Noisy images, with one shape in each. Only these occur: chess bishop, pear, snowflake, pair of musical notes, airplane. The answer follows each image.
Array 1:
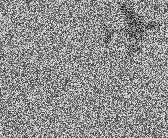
airplane
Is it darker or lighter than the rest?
darker
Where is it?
top right
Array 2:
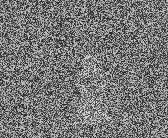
chess bishop
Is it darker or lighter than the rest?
lighter
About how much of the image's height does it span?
half
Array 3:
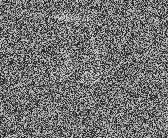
pair of musical notes
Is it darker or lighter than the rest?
lighter
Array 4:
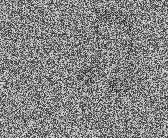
pair of musical notes
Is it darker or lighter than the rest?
darker
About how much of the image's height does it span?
two thirds
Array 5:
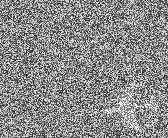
airplane
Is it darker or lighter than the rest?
lighter
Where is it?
bottom right
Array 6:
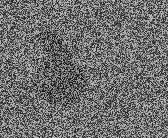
pear
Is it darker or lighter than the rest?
darker
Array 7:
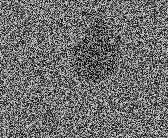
pear
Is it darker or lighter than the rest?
darker
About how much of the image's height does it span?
half
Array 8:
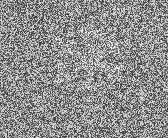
snowflake
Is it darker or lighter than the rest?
lighter
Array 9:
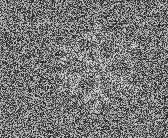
snowflake
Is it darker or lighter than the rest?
lighter
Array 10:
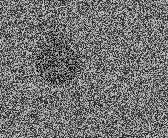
pear
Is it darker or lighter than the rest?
darker
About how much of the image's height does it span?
half
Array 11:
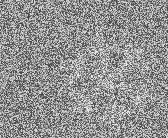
snowflake
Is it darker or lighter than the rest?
lighter
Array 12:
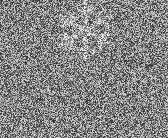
snowflake
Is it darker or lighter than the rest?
lighter
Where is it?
top middle
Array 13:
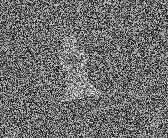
chess bishop
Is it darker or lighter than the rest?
lighter
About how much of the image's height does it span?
half
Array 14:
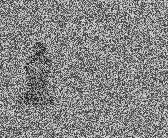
chess bishop
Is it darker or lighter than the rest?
darker
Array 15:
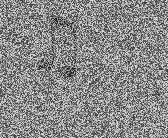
pair of musical notes
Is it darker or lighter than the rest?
darker
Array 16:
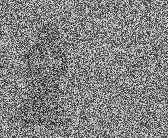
chess bishop
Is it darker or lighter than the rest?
darker
